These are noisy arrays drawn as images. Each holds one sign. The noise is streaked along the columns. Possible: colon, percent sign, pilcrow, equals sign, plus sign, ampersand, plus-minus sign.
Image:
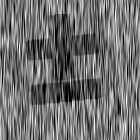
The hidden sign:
plus-minus sign
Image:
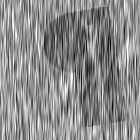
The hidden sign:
pilcrow
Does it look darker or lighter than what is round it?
darker
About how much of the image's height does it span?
nearly all
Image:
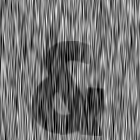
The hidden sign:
ampersand
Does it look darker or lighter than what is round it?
darker
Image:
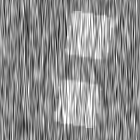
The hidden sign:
colon
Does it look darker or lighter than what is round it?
lighter
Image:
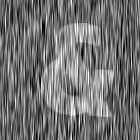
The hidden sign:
ampersand
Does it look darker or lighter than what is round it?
lighter
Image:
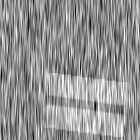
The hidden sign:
equals sign
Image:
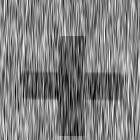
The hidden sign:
plus sign
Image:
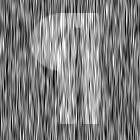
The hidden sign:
pilcrow
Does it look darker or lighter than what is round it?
lighter
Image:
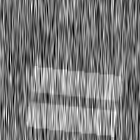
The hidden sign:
equals sign
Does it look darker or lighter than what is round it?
lighter
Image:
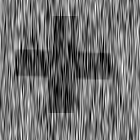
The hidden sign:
plus sign
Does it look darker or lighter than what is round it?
darker
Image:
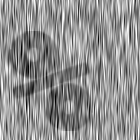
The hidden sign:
percent sign
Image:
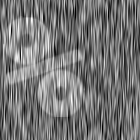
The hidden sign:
percent sign
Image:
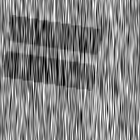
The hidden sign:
equals sign
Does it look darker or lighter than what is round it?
darker
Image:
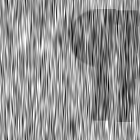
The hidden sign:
pilcrow
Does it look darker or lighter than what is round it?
darker
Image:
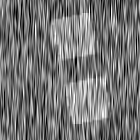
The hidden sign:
colon
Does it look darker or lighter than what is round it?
lighter
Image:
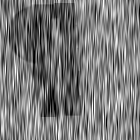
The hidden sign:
pilcrow
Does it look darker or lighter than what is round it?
darker
